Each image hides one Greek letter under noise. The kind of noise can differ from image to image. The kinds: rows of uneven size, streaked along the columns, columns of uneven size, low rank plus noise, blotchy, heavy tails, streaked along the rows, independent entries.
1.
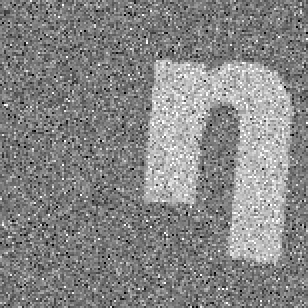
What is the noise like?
heavy tails
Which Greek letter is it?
eta
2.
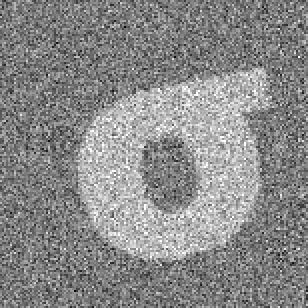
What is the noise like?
low rank plus noise
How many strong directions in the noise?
three or four
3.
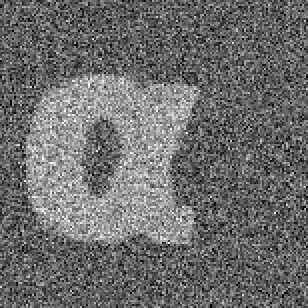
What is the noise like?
low rank plus noise
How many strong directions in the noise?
one
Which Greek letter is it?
alpha
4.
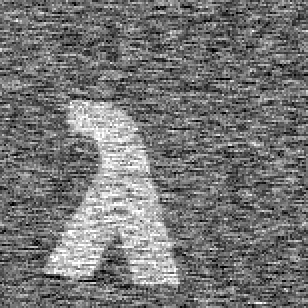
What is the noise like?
streaked along the rows
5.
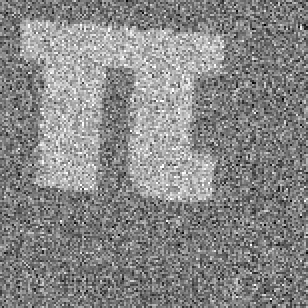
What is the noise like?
low rank plus noise
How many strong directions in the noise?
three or four
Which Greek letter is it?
pi
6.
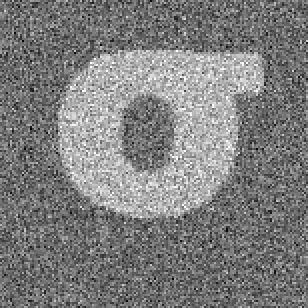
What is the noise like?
low rank plus noise
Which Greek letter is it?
sigma
